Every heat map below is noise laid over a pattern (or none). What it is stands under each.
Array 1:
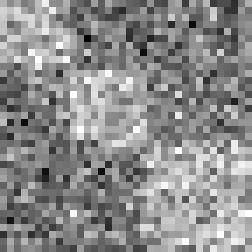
blocks along the diagonal
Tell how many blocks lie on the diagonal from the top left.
3
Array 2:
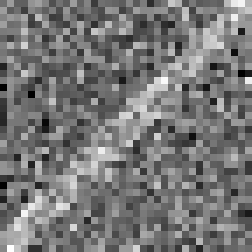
a diagonal band
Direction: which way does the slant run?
bottom left to top right
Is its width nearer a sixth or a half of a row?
a sixth
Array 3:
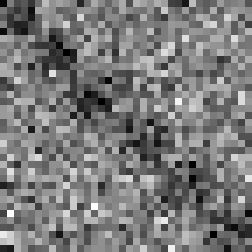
blocks along the diagonal
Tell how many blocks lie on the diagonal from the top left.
6
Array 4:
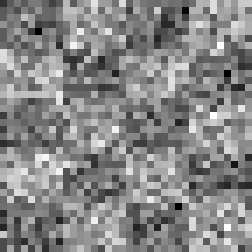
a checkerboard
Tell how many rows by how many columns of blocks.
5 by 4
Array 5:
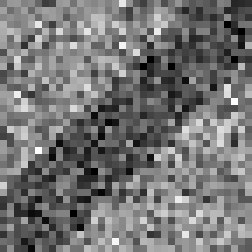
a diagonal band
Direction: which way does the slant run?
bottom left to top right
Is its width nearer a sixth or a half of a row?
a half
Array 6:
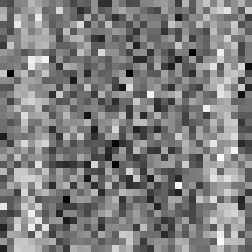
bands of columns
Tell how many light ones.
2
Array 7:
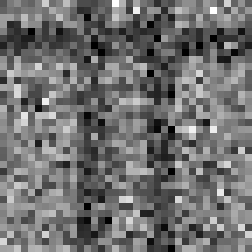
bands of rows crossing bands of columns
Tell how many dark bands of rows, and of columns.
1 and 2
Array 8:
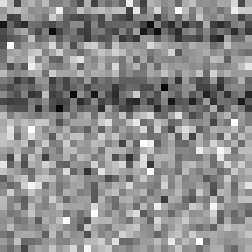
bands of rows
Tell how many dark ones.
2
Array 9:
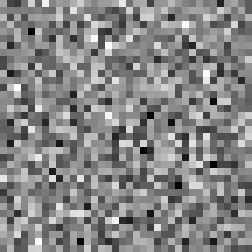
only noise
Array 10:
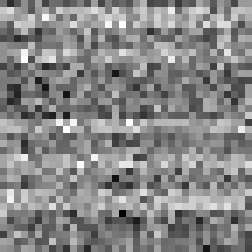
bands of rows
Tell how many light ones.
5
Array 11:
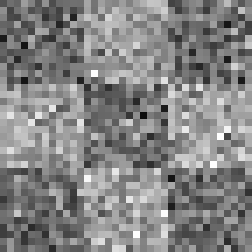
a checkerboard
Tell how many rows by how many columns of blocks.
3 by 3
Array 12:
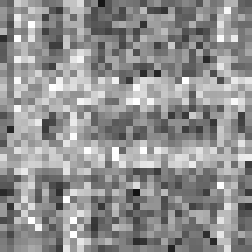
bands of rows crossing bands of columns
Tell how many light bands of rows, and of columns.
2 and 3
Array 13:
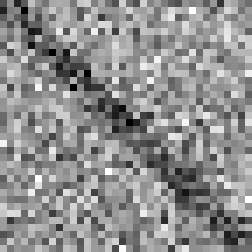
a diagonal band
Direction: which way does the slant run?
top left to bottom right
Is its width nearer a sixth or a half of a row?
a sixth
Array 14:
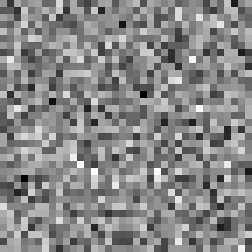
only noise
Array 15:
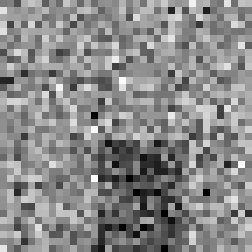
one block
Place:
bottom middle
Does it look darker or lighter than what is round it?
darker
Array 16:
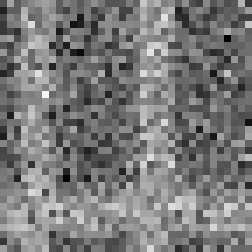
bands of rows crossing bands of columns
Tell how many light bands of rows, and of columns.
1 and 2
